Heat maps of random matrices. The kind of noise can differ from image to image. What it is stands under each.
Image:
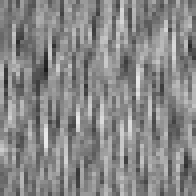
streaked along the columns
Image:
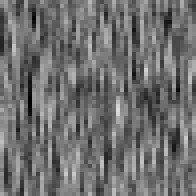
streaked along the columns
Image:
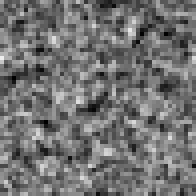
blotchy
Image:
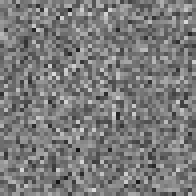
independent entries
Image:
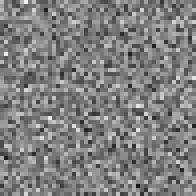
independent entries
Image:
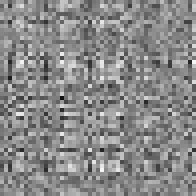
low rank plus noise
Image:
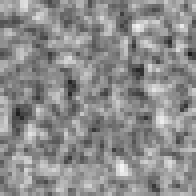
blotchy
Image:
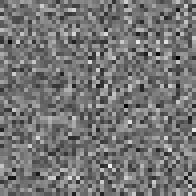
low rank plus noise
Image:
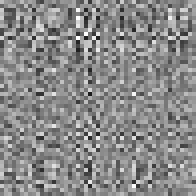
low rank plus noise
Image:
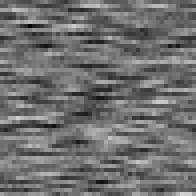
streaked along the rows
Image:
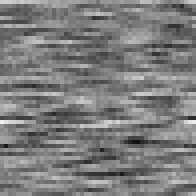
streaked along the rows
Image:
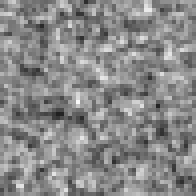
blotchy
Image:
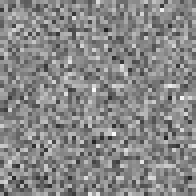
independent entries
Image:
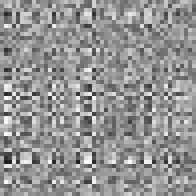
low rank plus noise
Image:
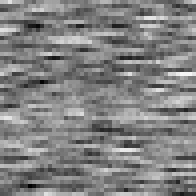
streaked along the rows
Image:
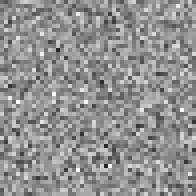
independent entries
